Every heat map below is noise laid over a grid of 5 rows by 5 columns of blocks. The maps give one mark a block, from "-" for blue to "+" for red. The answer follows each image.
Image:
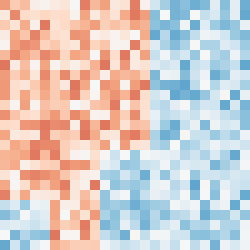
+++--
+++--
+++--
++---
-+---
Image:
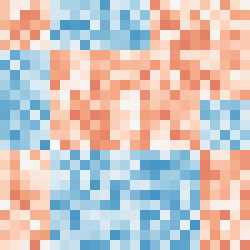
+--++
-++++
-+++-
+---+
+---+
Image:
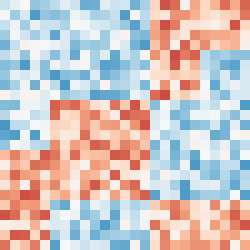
---++
---+-
-++--
+++--
+--++
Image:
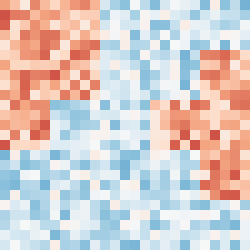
++---
++--+
+--++
----+
-----
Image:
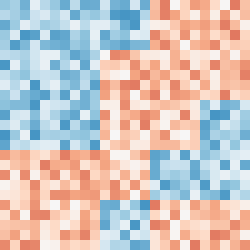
---++
--+++
--++-
+++--
++-++
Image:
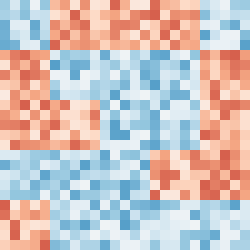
-+++-
+---+
++--+
---++
+----
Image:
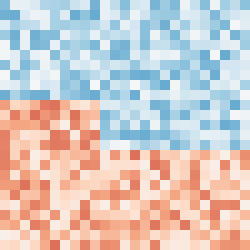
-----
-----
++---
+++++
+++++
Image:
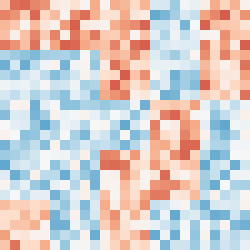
+++-+
--+-+
---+-
--++-
+-+--
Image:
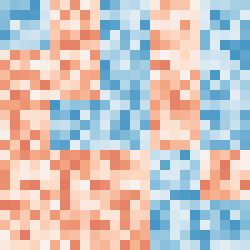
-+-+-
++-+-
+--+-
+++-+
+++--
